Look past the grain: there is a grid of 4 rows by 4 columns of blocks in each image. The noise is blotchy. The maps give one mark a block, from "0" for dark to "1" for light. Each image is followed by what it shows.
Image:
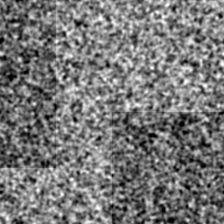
0 1 1 1
0 1 1 1
0 1 0 0
1 1 0 0
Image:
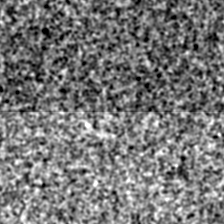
0 0 0 0
0 0 0 0
1 1 1 1
1 1 1 1
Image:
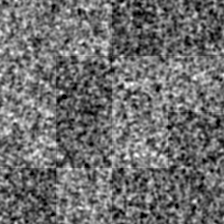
1 1 0 0
1 0 1 1
1 0 1 0
0 1 0 0
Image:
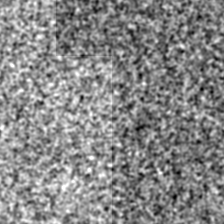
1 0 0 0
1 1 0 0
1 1 0 0
1 1 0 0
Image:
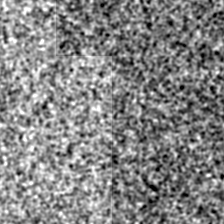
1 0 0 0
1 1 0 0
1 1 0 0
1 1 0 0
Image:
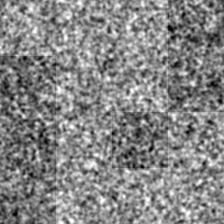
1 1 1 0
0 1 1 0
0 1 0 1
0 1 1 1
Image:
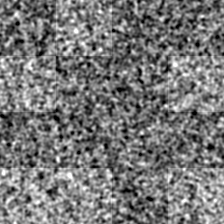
0 1 0 0
1 0 0 1
0 0 0 0
1 1 0 1
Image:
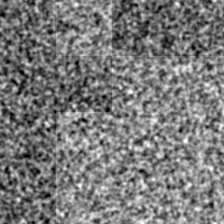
0 1 0 0
0 0 1 1
0 1 1 1
0 1 1 1
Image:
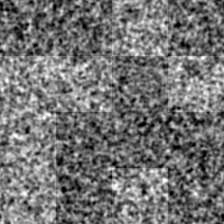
0 0 1 0
1 1 0 1
1 0 0 0
1 0 1 0
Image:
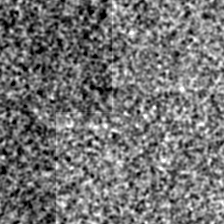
0 0 1 1
0 0 1 1
0 1 1 1
0 1 1 1
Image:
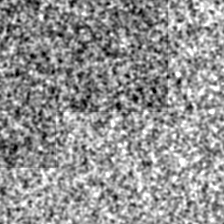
0 0 0 1
0 0 0 1
0 1 1 1
1 1 1 1
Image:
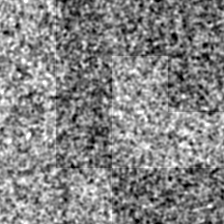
1 0 0 0
1 0 1 0
1 0 1 1
1 1 0 0
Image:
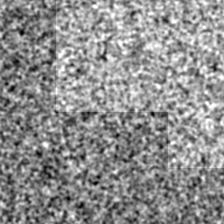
0 1 1 1
0 1 1 1
0 0 0 1
0 0 0 0
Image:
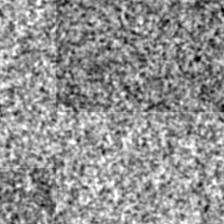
1 0 0 0
1 0 0 0
1 1 1 1
0 1 1 1
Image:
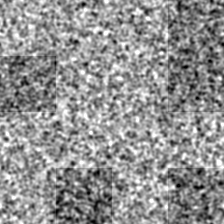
1 1 1 0
0 1 1 0
1 1 1 1
1 0 1 0
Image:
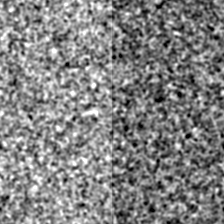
1 1 0 0
1 1 0 0
1 1 0 0
1 1 0 0
